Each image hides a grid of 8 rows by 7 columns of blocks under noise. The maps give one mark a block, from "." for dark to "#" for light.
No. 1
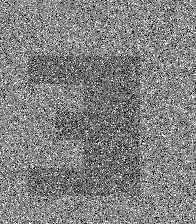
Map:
#######
#######
#....##
###..##
##...##
###..##
#....##
#######
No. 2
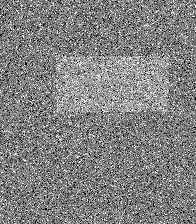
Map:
.......
.......
..####.
..####.
.......
.......
.......
.......
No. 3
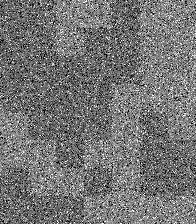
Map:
..##.##
..#..##
.....##
....###
#...#.#
##.##..
.##.#..
...####
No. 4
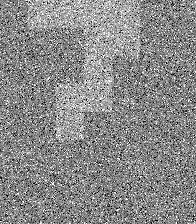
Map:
.####..
...##..
...#...
..##...
..#....
.......
.......
.......
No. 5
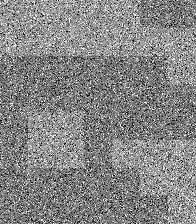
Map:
#####..
#######
......#
.......
.##....
.##.###
.....##
......#
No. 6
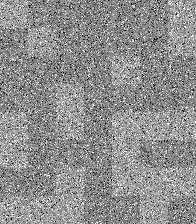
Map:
#.....#
.#....#
....#..
..#....
#.#.###
#...#..
..#.###
###..#.
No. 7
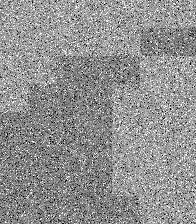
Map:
#######
#####..
##...##
#...###
....###
....###
....###
.....##
